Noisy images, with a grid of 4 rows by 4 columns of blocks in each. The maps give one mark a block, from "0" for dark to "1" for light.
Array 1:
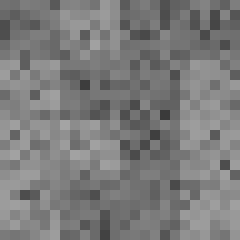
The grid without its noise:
0100
1001
1101
1001
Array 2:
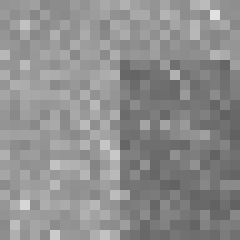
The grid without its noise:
1111
1100
1100
1100
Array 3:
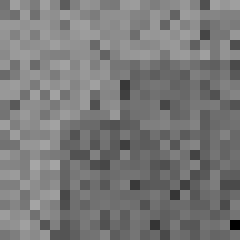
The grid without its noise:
1111
1100
1000
1000
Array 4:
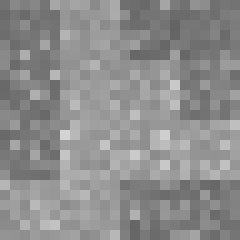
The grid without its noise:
0100
0110
0111
1100
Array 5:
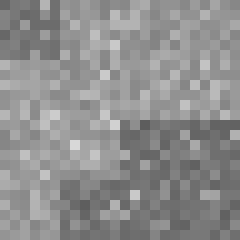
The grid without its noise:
0111
1111
1100
1000
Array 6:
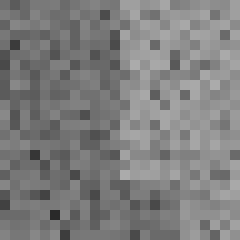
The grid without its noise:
0011
0011
0011
0001
